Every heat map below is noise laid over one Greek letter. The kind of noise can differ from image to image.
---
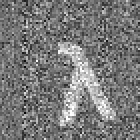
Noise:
columns of uneven size
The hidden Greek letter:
lambda
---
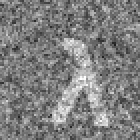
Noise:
blotchy
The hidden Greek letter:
lambda
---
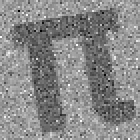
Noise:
heavy tails
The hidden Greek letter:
pi
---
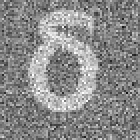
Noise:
low rank plus noise
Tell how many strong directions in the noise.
five to eight
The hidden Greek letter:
delta
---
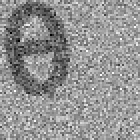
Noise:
low rank plus noise
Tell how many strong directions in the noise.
two
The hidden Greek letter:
theta
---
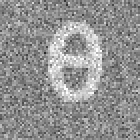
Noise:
independent entries
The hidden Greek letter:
theta
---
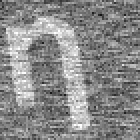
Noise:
streaked along the rows
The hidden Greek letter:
eta
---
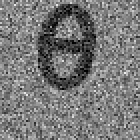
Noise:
independent entries
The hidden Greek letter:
theta
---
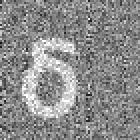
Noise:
columns of uneven size
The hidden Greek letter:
delta
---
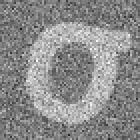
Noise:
independent entries
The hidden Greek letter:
sigma
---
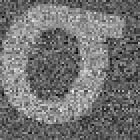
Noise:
rows of uneven size
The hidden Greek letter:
sigma
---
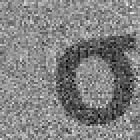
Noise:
low rank plus noise
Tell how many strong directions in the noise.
three or four
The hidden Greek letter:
sigma
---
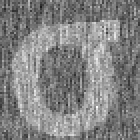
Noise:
streaked along the columns
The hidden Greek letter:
sigma
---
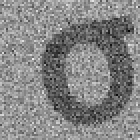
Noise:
low rank plus noise
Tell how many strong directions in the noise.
one
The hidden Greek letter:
sigma
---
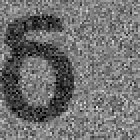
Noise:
low rank plus noise
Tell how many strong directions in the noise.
three or four
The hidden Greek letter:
delta
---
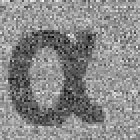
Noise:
rows of uneven size
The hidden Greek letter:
alpha
